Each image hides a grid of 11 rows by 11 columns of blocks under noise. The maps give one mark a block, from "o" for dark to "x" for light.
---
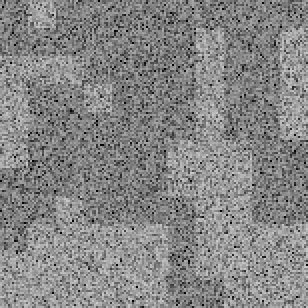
o x o o o o o o o o o
o o o o o o o x o o x
x x x o o o o x o o x
x o o x o o o x o o x
x o o o o o o x o o x
x o o o o o x x x o o
o o o o o o x x x o o
o o x o o o o x x o o
o x x x x x o x x x x
x x x x x x o x x x x
x x x x x x o o x x x
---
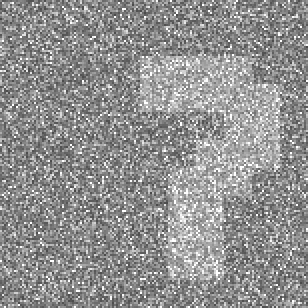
o o o o o o o o o o o
o o o o o o o o o o o
o o o o o x x x x o o
o o o o o x x x x x o
o o o o o o o o x x o
o o o o o o o x x x o
o o o o o o x x x o o
o o o o o o x x o o o
o o o o o o x x o o o
o o o o o o x x o o o
o o o o o o o o o o o
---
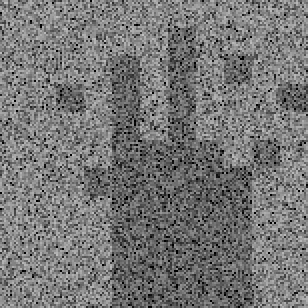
x x x x x x x x x x x
x x x x x x o x x x x
x x x x o x o x o x x
x x o x o x o x x x o
x x x x o x o x x x x
x x x x o o o o x o x
x x x o o o o o o x x
x x x x o o o o o x x
x x x x o o o o o x x
x x x x o o o o o x x
x x x x o o o o o x x
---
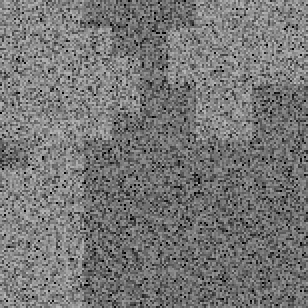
x x x o o o o x x x x
x x x x o o x x x x x
x x x x x o x x x x x
x x x x x o o x x o o
x x x x o o o x x o o
o x x o o o o o o o o
x x x o o o o o o o o
x x x o o o o o o o o
x x x o o o o o o o o
x x x o o o o o o o o
x x x o o o o o o o o
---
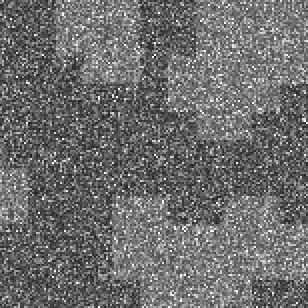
o o x x x o o x x x x
o o x x x o o x x x x
o o o x x o x x x x x
o o o o o o x x x x o
o o o o o o o x x o o
o o o o o o o o o o o
x o o o o o o o o o o
x o o o x x o o x x o
o o o o x x x x x x x
o o o o x x x x x x x
o o o o o x x x x o o
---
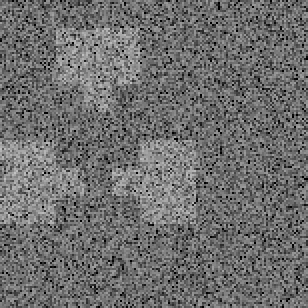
o o o o o o o o o o o
o o x x x o o o o o o
o o x x x o o o o o o
o o o x o o o o o o o
o o o o o o o o o o o
x x o o o x x o o o o
x x x o x x x o o o o
x x o o o x x o o o o
o o o o o o o o o o o
o o o o o o o o o o o
o o o o o o o o o o o
